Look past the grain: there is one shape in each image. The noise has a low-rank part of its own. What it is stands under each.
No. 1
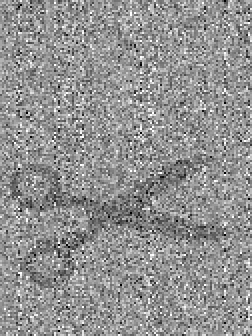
pair of scissors
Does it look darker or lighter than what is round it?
darker
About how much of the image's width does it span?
nearly all
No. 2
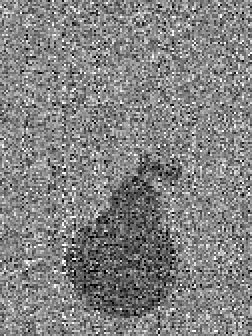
pear
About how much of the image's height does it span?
half
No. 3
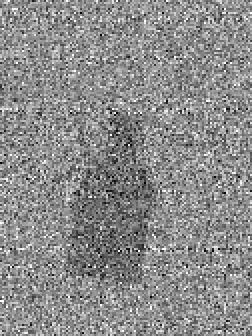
bottle
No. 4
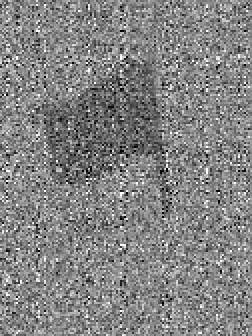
flag
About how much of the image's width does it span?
half
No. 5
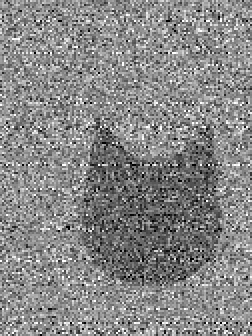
cat's head
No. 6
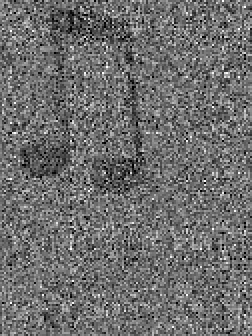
pair of musical notes
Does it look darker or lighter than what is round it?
darker
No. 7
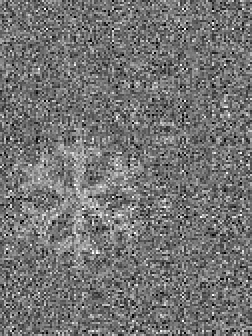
snowflake
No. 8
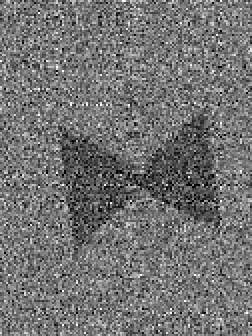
bow tie
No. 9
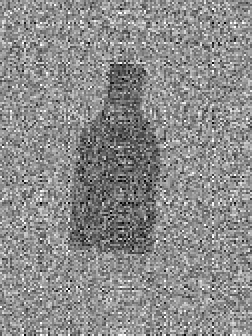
bottle
